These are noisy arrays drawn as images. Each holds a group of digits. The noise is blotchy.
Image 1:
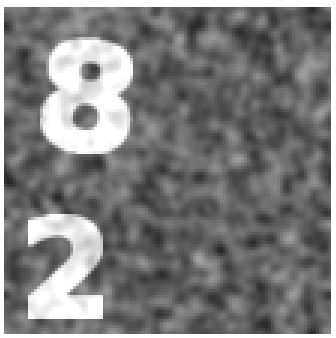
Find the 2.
bottom left
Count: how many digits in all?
2
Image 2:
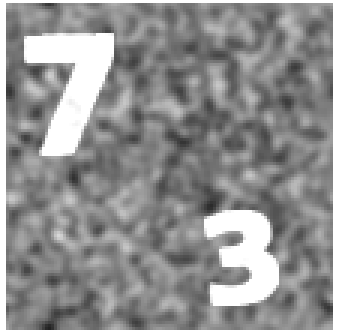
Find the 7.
top left
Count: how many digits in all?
2
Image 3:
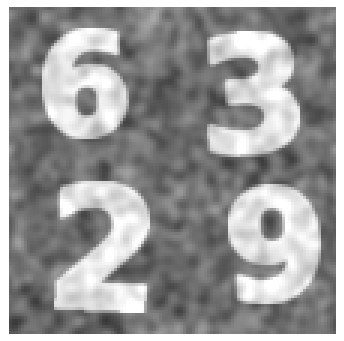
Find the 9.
bottom right
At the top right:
3
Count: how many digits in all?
4
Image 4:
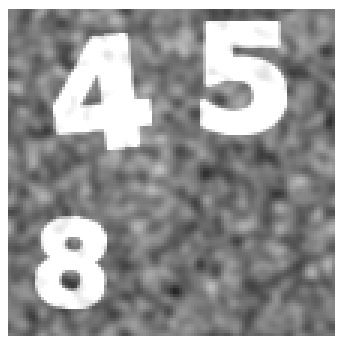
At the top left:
4
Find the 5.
top right
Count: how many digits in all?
3
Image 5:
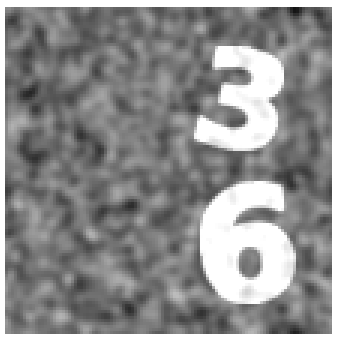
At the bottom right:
6
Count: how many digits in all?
2
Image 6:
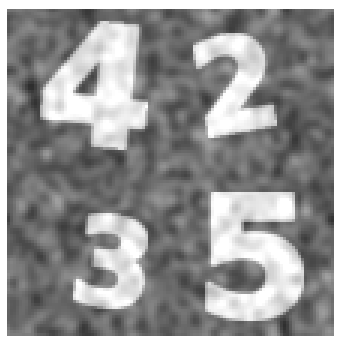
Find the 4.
top left
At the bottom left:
3
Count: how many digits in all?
4
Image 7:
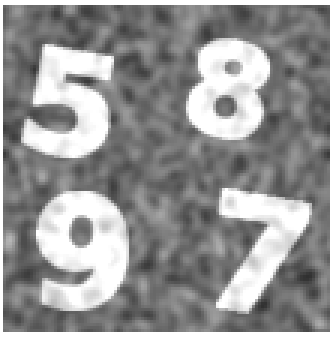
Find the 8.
top right
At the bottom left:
9
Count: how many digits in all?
4
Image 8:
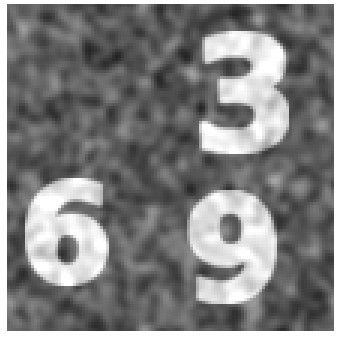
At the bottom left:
6
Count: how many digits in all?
3
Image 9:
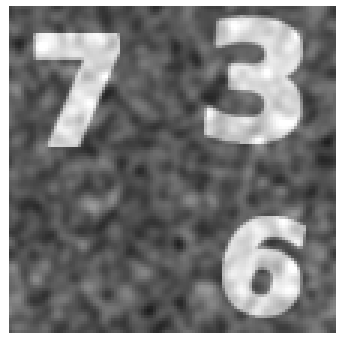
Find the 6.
bottom right
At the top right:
3
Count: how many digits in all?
3
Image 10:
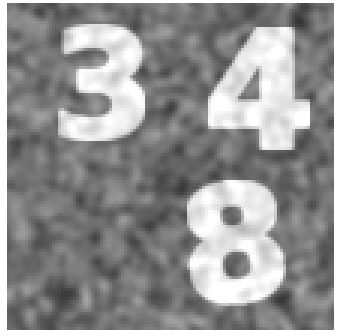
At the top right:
4
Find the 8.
bottom right
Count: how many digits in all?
3
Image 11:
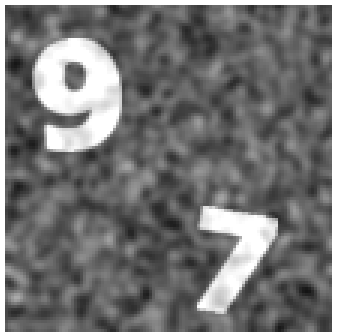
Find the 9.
top left
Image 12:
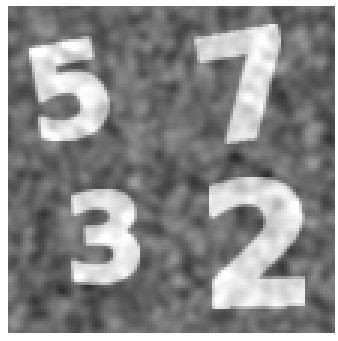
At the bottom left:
3
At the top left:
5
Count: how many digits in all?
4
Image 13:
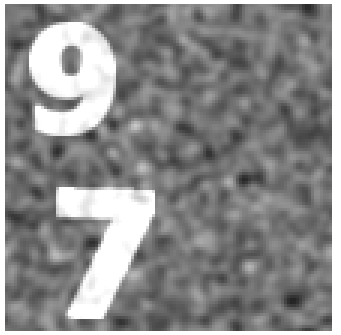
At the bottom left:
7
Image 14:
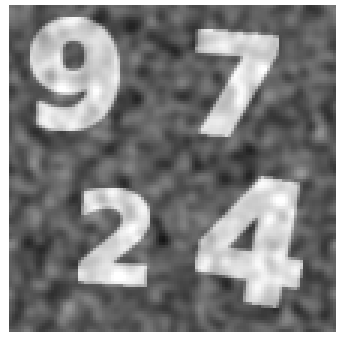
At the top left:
9
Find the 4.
bottom right
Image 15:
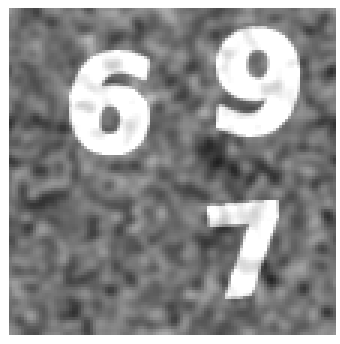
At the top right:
9
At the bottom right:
7
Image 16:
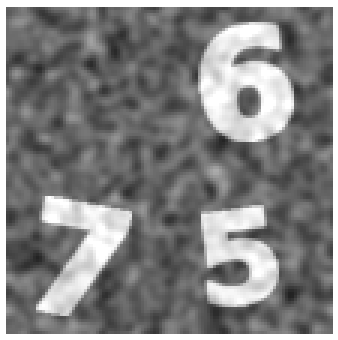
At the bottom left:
7
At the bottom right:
5
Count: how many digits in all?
3
